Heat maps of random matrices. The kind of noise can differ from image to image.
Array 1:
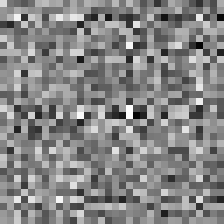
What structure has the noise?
low rank plus noise
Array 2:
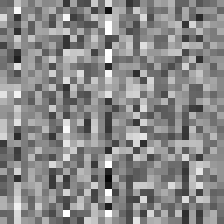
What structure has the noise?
columns of uneven size
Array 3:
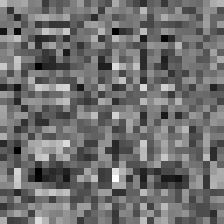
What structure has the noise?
low rank plus noise
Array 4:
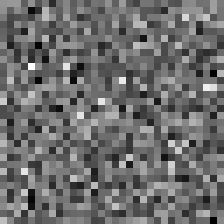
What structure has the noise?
independent entries
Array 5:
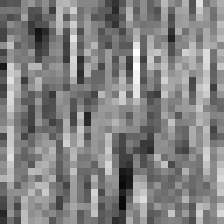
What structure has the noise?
streaked along the columns
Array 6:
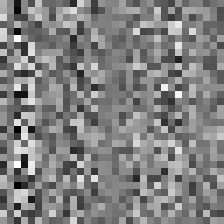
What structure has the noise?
columns of uneven size
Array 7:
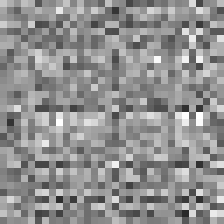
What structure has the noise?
low rank plus noise
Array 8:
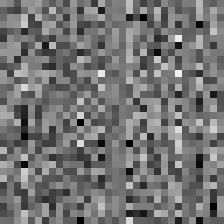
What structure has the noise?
columns of uneven size
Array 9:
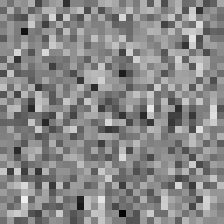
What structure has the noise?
low rank plus noise
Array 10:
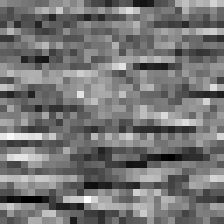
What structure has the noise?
streaked along the rows
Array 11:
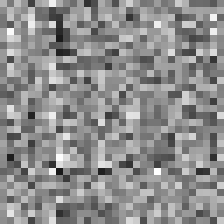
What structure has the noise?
low rank plus noise
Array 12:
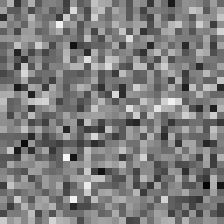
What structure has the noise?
independent entries
